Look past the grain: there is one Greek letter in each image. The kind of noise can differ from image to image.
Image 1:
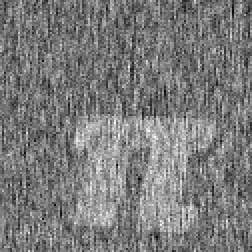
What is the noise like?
streaked along the columns
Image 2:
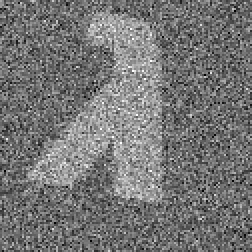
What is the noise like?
independent entries
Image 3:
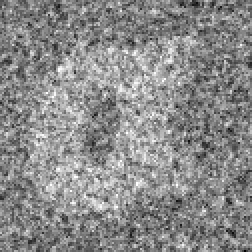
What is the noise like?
blotchy
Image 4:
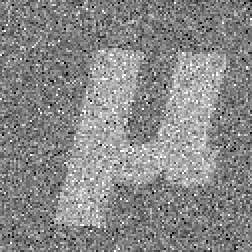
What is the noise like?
heavy tails
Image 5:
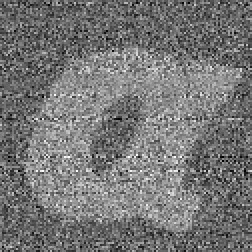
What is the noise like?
rows of uneven size
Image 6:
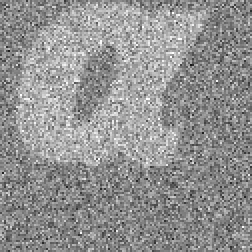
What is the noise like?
low rank plus noise
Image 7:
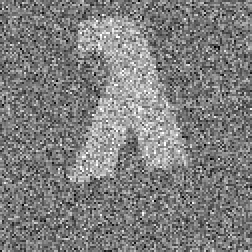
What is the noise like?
independent entries
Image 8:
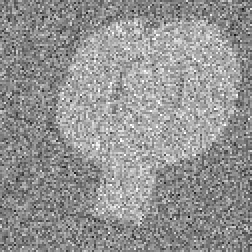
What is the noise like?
independent entries
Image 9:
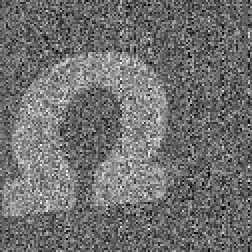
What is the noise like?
columns of uneven size
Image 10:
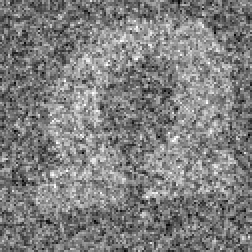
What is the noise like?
blotchy
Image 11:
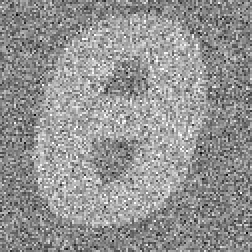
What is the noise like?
independent entries
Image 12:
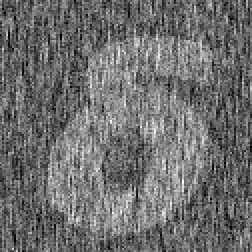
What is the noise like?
streaked along the columns
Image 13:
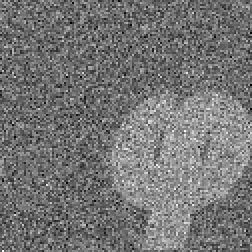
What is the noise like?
low rank plus noise
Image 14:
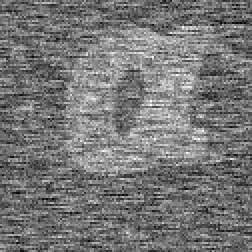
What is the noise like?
streaked along the rows
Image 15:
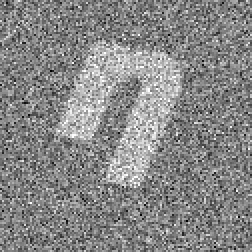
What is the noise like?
independent entries
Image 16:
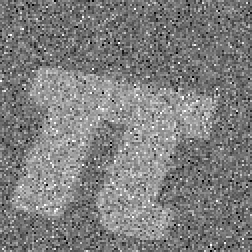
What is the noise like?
heavy tails
